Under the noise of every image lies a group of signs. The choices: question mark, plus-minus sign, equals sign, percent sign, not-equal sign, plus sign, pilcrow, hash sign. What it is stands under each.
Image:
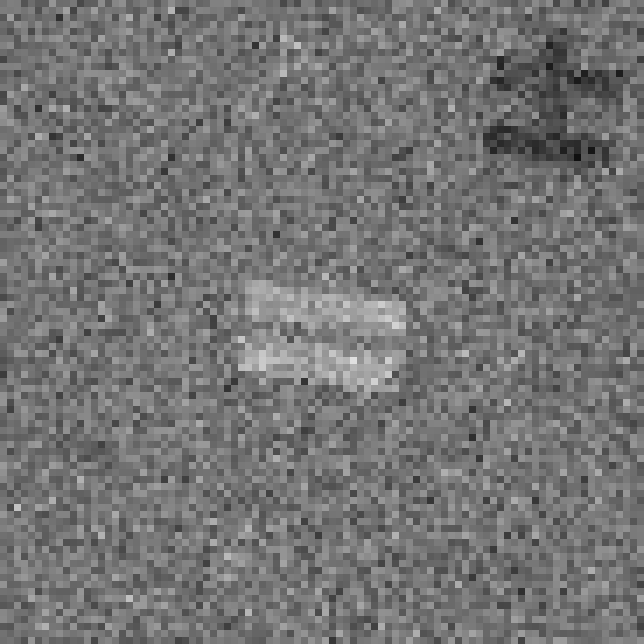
top right: dark plus-minus sign; centre: light equals sign
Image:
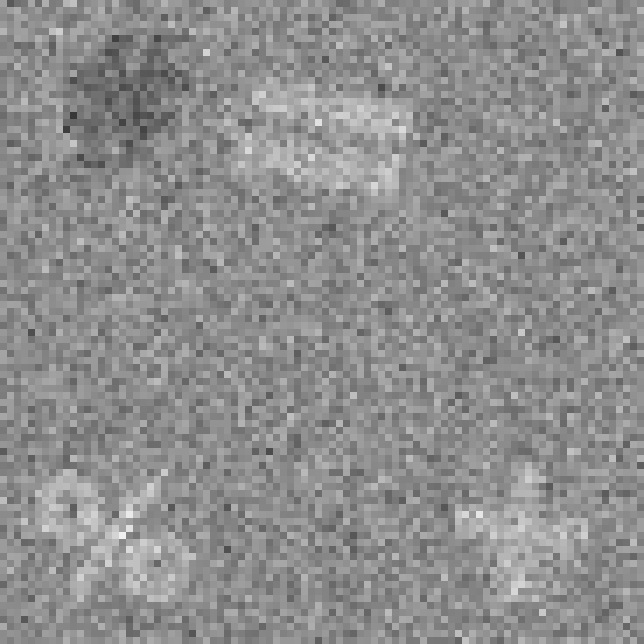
top left: dark hash sign; top middle: light equals sign; bottom left: light percent sign; bottom right: light plus sign
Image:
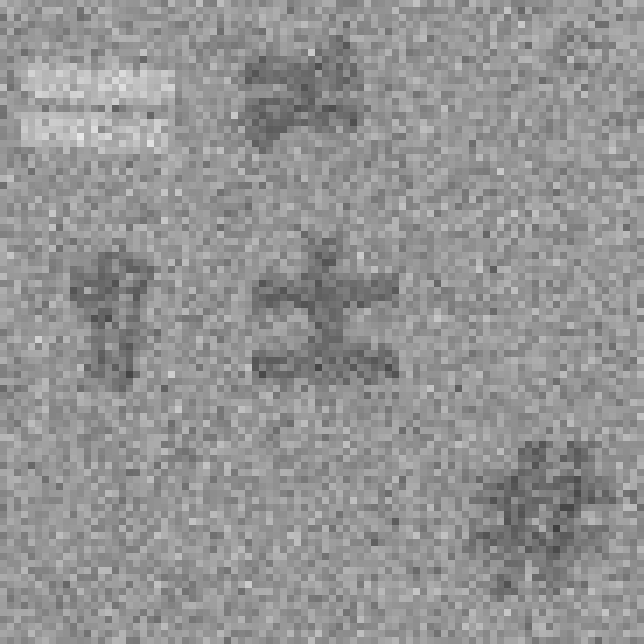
top left: light equals sign; top middle: dark not-equal sign; middle left: dark pilcrow; centre: dark plus-minus sign; bottom right: dark hash sign
